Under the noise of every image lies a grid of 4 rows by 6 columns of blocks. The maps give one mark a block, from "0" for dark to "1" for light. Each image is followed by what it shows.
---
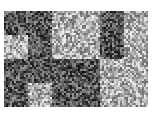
0 0 1 1 0 1
1 0 1 1 0 1
0 0 0 0 1 1
0 1 0 0 1 1
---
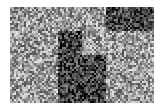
1 1 1 1 0 0
1 1 0 1 1 1
1 1 0 0 1 1
1 1 0 0 1 1
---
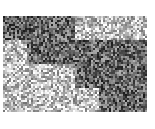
0 0 0 1 1 1
1 0 0 0 0 0
1 1 1 0 0 0
1 1 1 1 0 0
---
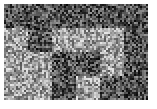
0 0 0 0 0 0
1 0 1 1 1 0
1 1 0 0 1 0
1 1 0 1 0 0
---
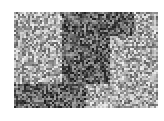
1 1 0 0 0 1
1 1 0 0 1 1
1 1 0 0 1 1
0 0 0 1 1 1
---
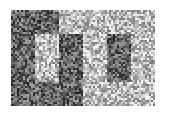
0 0 1 1 1 1
0 1 0 1 0 1
0 1 0 1 0 1
0 0 0 1 1 1
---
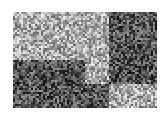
1 1 1 1 0 0
1 1 1 1 0 0
0 0 0 1 0 0
0 0 0 0 1 1
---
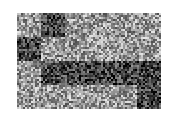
1 0 1 1 1 1
0 1 1 1 1 1
1 0 0 0 0 0
1 1 1 1 1 0
